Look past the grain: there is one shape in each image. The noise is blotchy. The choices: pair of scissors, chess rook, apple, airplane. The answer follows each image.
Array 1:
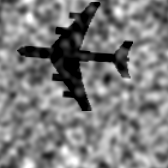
airplane
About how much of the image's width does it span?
two thirds
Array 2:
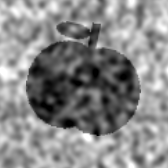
apple
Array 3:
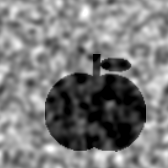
apple
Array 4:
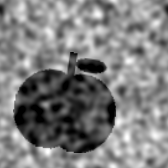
apple
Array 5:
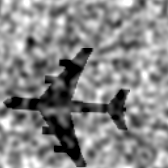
airplane
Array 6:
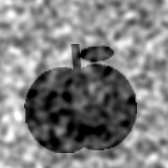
apple
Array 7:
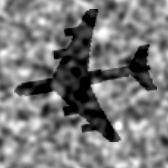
airplane
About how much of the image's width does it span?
nearly all
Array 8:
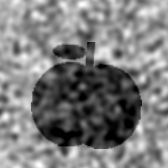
apple
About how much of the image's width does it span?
two thirds
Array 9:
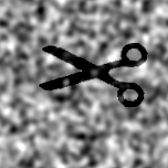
pair of scissors
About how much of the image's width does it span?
two thirds
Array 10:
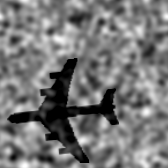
airplane
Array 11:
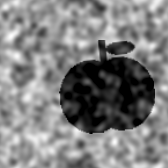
apple
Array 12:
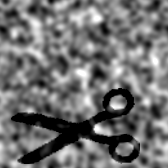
pair of scissors
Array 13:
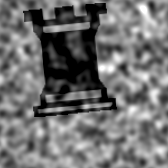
chess rook
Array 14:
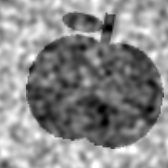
apple
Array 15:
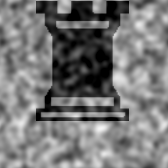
chess rook
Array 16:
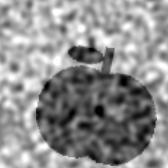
apple
